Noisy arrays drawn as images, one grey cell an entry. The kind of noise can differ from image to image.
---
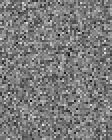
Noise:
independent entries
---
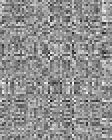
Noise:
low rank plus noise
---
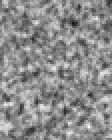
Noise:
blotchy
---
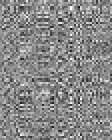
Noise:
low rank plus noise
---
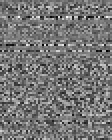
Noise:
rows of uneven size
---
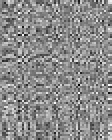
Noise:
low rank plus noise
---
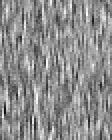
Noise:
streaked along the columns
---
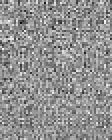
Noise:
low rank plus noise
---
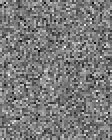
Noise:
independent entries
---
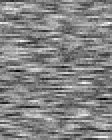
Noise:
streaked along the rows
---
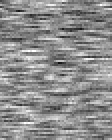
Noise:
streaked along the rows
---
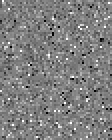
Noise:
heavy tails
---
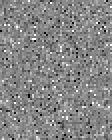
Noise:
heavy tails
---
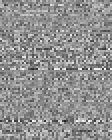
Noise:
rows of uneven size
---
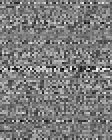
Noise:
rows of uneven size
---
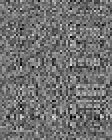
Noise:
low rank plus noise
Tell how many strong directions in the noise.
two
